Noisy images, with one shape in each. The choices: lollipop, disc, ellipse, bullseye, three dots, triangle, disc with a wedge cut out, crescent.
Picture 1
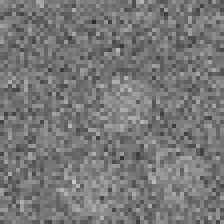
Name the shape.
three dots
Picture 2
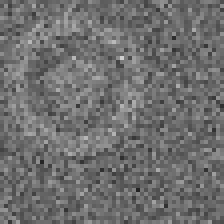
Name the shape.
bullseye
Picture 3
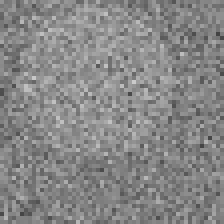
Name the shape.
disc
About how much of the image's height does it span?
two thirds
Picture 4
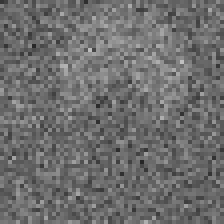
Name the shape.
disc with a wedge cut out
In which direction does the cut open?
down
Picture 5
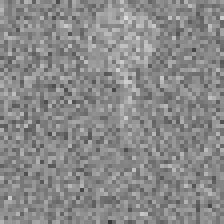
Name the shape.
lollipop
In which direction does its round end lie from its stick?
up
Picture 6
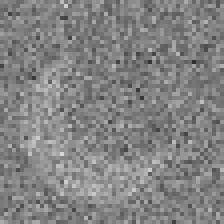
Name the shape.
crescent
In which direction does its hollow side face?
up and right
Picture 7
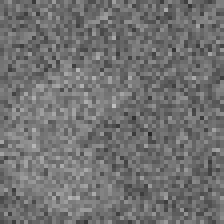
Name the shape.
disc with a wedge cut out
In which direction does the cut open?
right
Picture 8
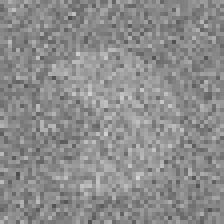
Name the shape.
disc with a wedge cut out
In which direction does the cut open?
left
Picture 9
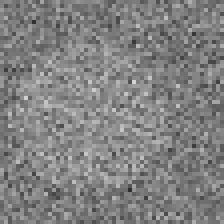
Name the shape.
disc
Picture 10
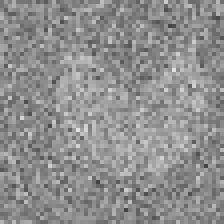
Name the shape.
disc with a wedge cut out
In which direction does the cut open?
up
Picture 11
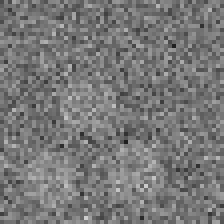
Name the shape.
three dots
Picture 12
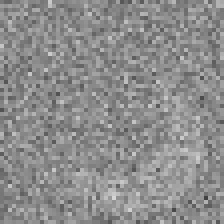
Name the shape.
crescent
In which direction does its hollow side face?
up and left
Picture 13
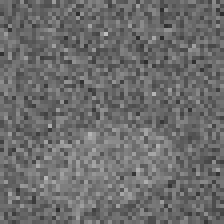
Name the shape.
ellipse
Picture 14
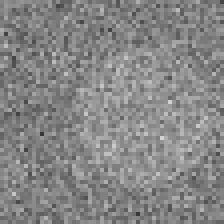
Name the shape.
disc
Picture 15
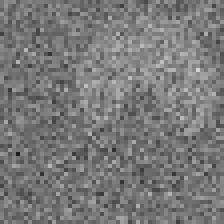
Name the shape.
disc with a wedge cut out
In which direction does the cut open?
down
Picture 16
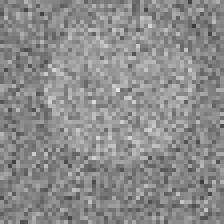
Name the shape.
disc
